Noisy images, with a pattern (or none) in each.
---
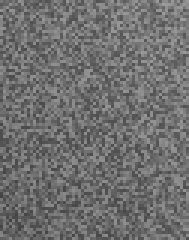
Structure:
a smooth slope
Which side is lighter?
top right
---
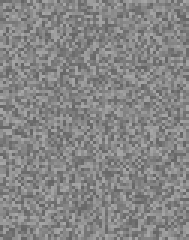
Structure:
only noise
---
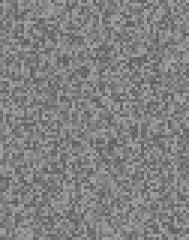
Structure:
only noise
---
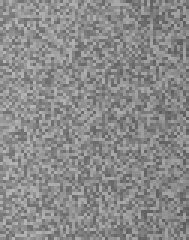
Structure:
a smooth slope
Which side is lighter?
left
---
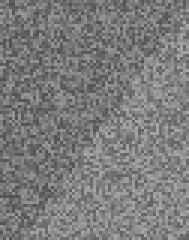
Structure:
a sharp edge
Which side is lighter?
bottom right
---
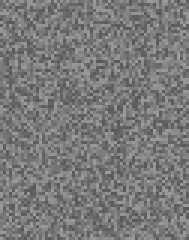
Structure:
only noise
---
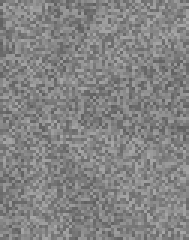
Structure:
spokes from one point
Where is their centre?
middle left
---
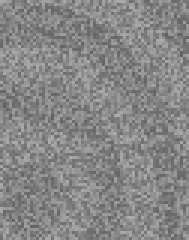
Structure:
rings round one point
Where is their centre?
bottom left
